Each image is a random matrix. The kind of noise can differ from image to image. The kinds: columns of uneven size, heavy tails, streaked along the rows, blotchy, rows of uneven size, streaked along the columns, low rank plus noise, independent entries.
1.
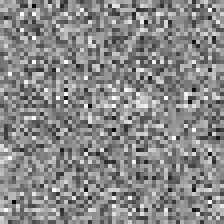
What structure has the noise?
low rank plus noise
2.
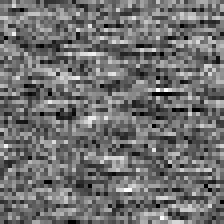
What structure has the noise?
streaked along the rows
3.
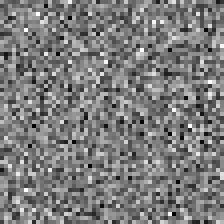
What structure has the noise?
independent entries
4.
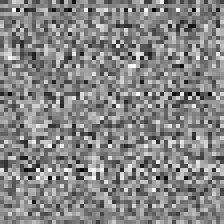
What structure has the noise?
rows of uneven size
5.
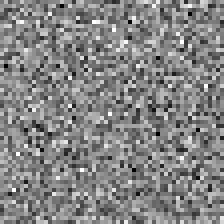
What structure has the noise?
independent entries
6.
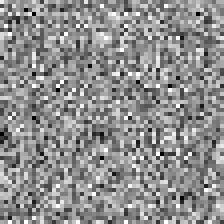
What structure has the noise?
low rank plus noise
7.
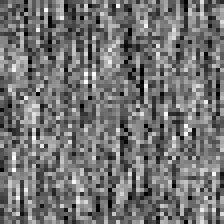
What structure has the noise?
streaked along the columns
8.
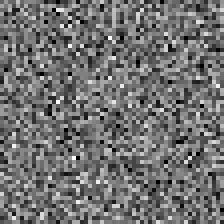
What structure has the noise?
independent entries
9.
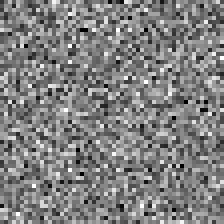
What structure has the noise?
independent entries
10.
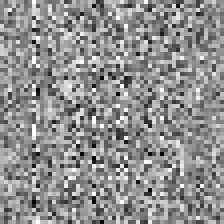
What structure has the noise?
columns of uneven size
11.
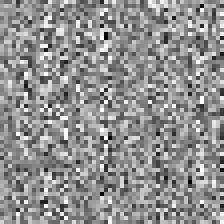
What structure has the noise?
columns of uneven size
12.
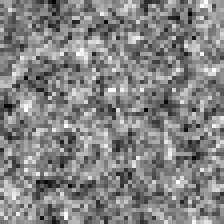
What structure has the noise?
blotchy
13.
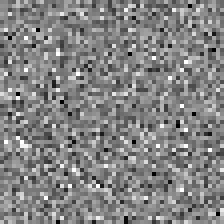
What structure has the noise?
heavy tails
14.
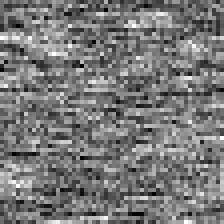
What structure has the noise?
streaked along the rows
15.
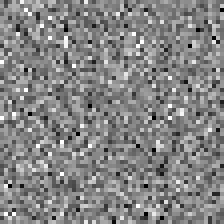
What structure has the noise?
heavy tails
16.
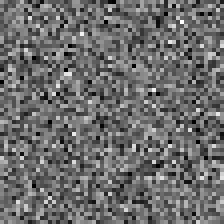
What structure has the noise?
independent entries
